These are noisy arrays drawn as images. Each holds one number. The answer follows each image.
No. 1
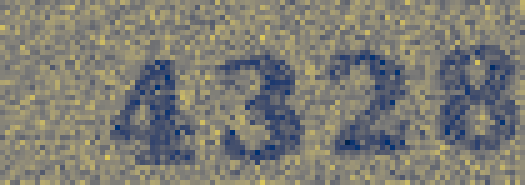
4328
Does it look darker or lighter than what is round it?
darker
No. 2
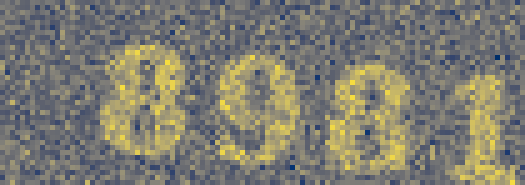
8981
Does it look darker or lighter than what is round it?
lighter
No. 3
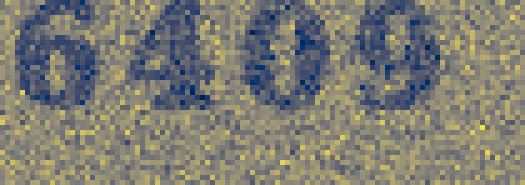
6409
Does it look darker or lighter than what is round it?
darker
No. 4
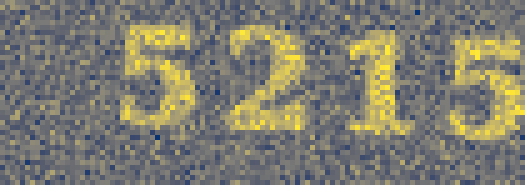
5215
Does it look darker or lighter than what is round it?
lighter
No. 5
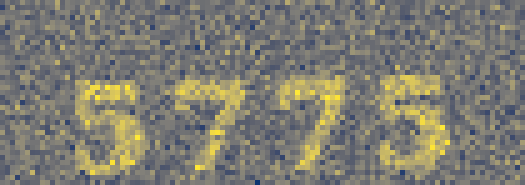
5775
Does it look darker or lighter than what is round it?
lighter
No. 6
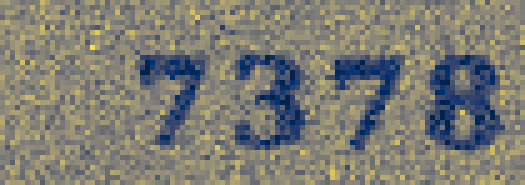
7378
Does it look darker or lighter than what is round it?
darker
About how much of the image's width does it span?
two thirds
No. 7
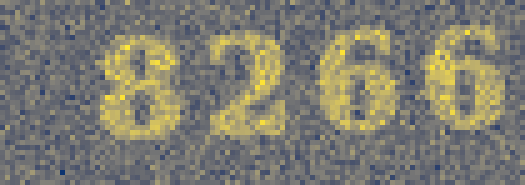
8266
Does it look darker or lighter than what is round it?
lighter
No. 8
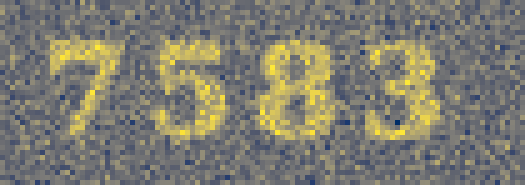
7583
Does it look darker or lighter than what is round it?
lighter
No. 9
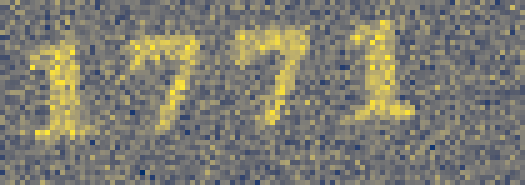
1771
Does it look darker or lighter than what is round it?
lighter
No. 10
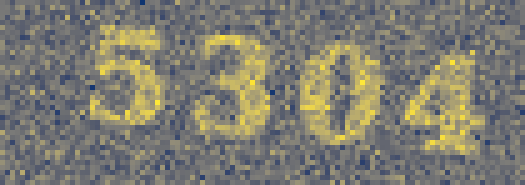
5304
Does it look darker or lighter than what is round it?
lighter
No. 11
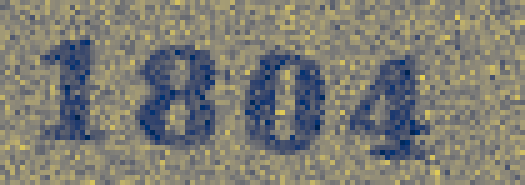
1804
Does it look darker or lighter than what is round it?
darker
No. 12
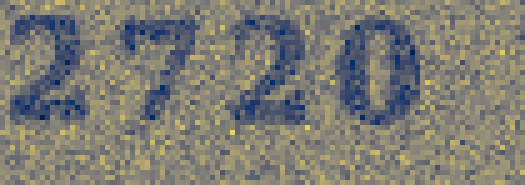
2720
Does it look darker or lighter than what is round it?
darker
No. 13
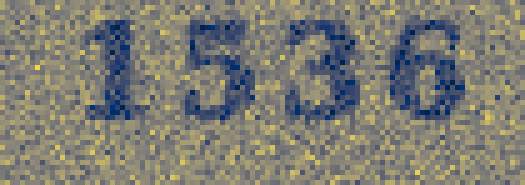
1536
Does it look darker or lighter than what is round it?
darker
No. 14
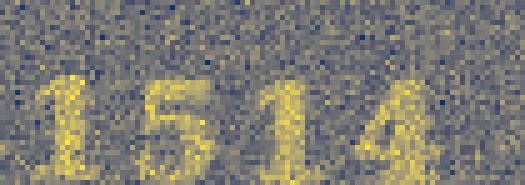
1514
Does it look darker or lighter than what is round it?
lighter
